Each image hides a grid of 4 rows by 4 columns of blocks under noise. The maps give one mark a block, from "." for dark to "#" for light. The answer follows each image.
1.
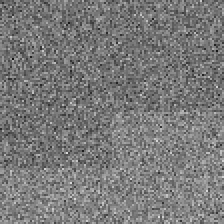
. . . .
. . . .
. . # #
# # # #
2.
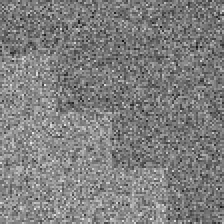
. . . .
# . . .
# # . .
# # # .
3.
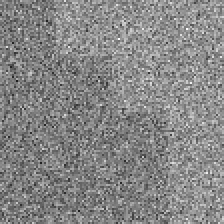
. # # #
. . # #
. . . #
. . . #
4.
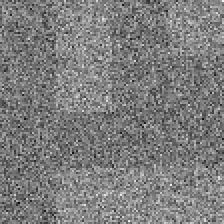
. # . #
. # . .
. . . .
. # # #
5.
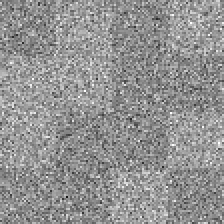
. # . #
# # . .
# . . #
. . # .
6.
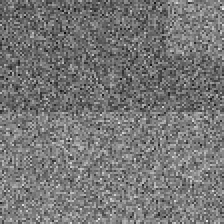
. . . #
. . . .
# # # #
# # # #
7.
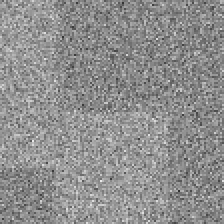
# . . .
# . . .
# # # .
. # # .
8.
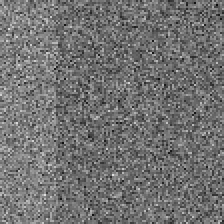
# . . .
# . . .
# . . .
# . . .
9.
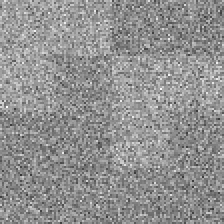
# # . .
# . # #
. . # .
. . . .
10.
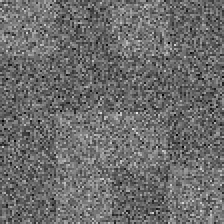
# . # .
. . . .
. # # .
. # . #
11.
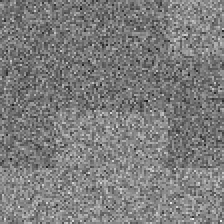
. . . #
. . . .
. # # .
# # # #
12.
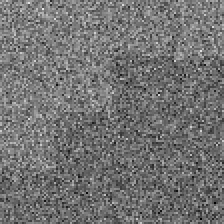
# # # #
# # . .
# . . .
. . . .
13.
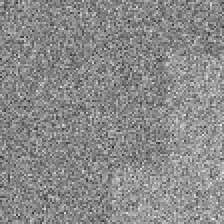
. . . .
. . . #
. . . #
. . # #
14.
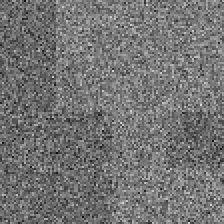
. # # #
. # # #
. . # .
. . # #
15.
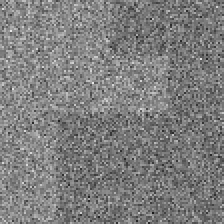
# # . .
# # # .
# . . .
# . . .
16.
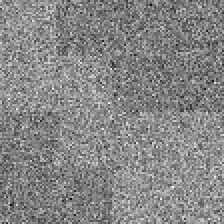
# . . .
# # . .
. # # #
. . # #
